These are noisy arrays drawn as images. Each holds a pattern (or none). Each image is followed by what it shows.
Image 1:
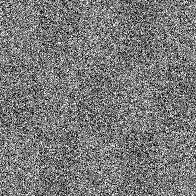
a checkerboard
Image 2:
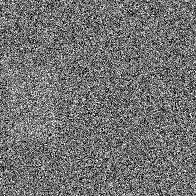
one block
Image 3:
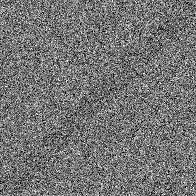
a diagonal band
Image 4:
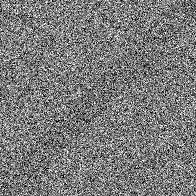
a diagonal band
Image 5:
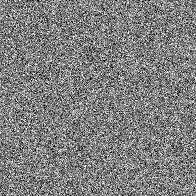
only noise
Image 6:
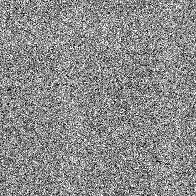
bands of rows crossing bands of columns
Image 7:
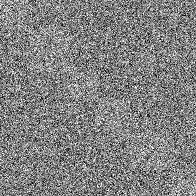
blocks along the diagonal
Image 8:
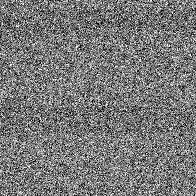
bands of rows
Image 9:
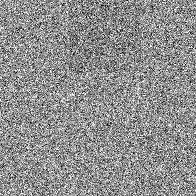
one block
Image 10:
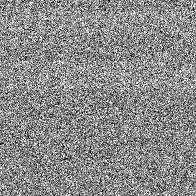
bands of rows
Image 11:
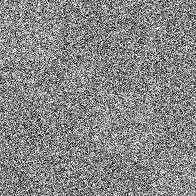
blocks along the diagonal
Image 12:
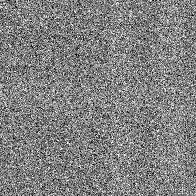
bands of rows crossing bands of columns
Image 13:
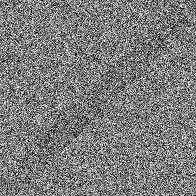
a diagonal band
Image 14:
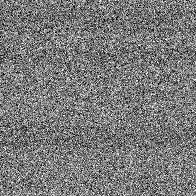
bands of rows
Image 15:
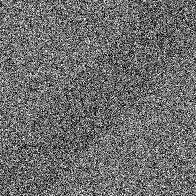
a diagonal band
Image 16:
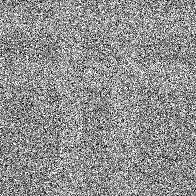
bands of rows crossing bands of columns
